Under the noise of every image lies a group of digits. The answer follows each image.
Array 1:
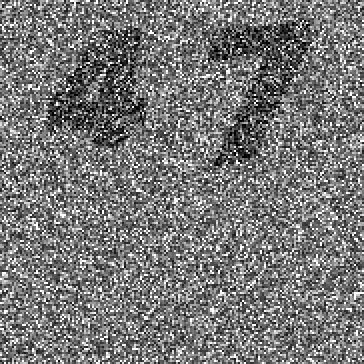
top left: 4; top right: 7
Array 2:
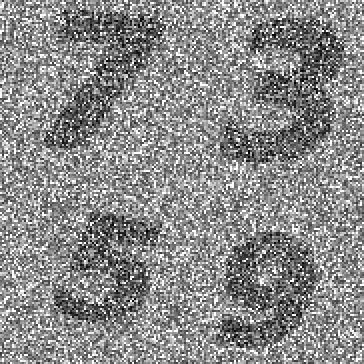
top left: 7; top right: 3; bottom left: 5; bottom right: 9
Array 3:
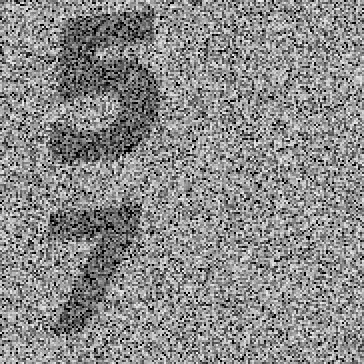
top left: 5; bottom left: 7
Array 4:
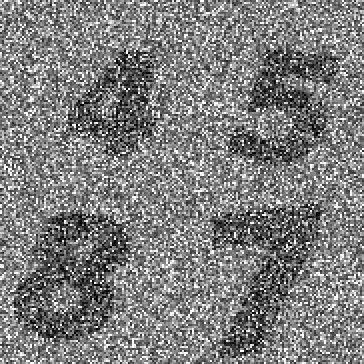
top left: 4; top right: 5; bottom left: 8; bottom right: 7
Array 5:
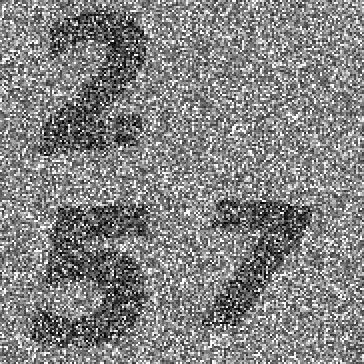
top left: 2; bottom left: 5; bottom right: 7
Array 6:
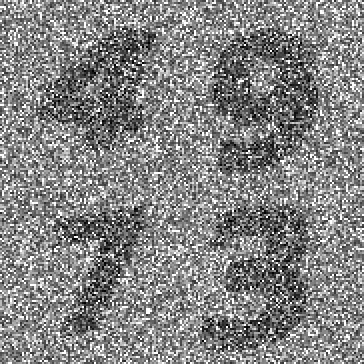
top left: 4; top right: 9; bottom left: 7; bottom right: 3
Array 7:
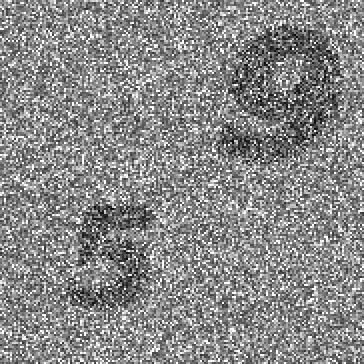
top right: 9; bottom left: 5
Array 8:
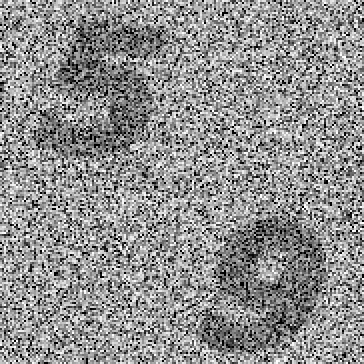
top left: 5; bottom right: 9
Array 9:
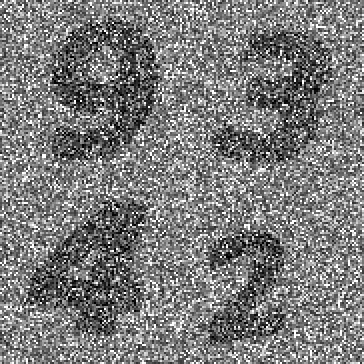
top left: 9; top right: 3; bottom left: 4; bottom right: 2
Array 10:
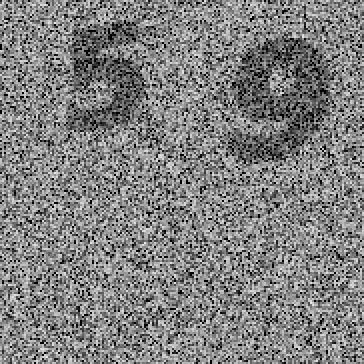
top left: 5; top right: 9
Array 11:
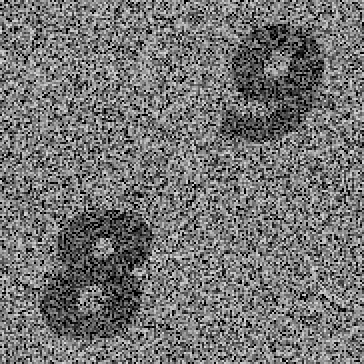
top right: 9; bottom left: 8
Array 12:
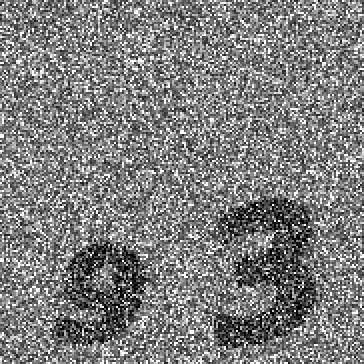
bottom left: 9; bottom right: 3
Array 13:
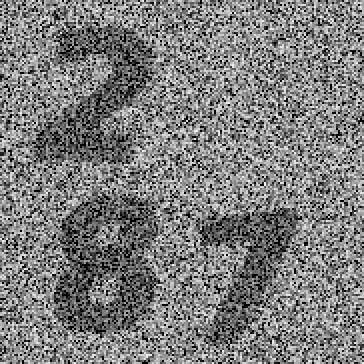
top left: 2; bottom left: 8; bottom right: 7
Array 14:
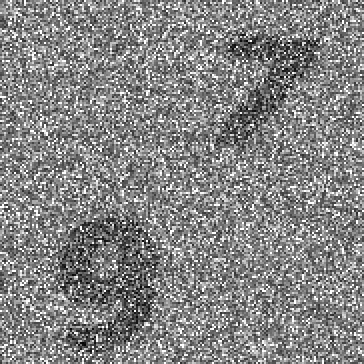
top right: 7; bottom left: 9
